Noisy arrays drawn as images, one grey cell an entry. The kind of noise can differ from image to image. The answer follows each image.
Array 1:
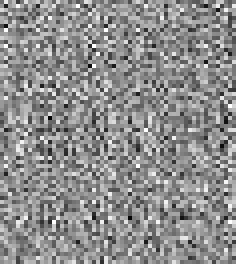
low rank plus noise
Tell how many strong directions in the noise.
three or four
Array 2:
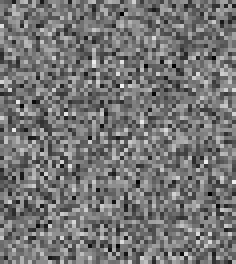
independent entries
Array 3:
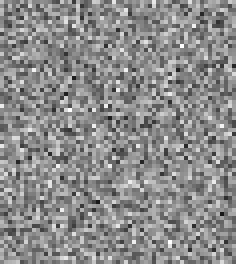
independent entries
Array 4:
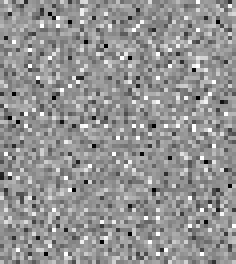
heavy tails
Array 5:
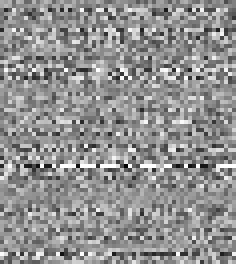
rows of uneven size
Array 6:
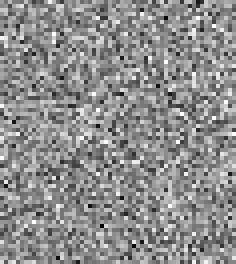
independent entries
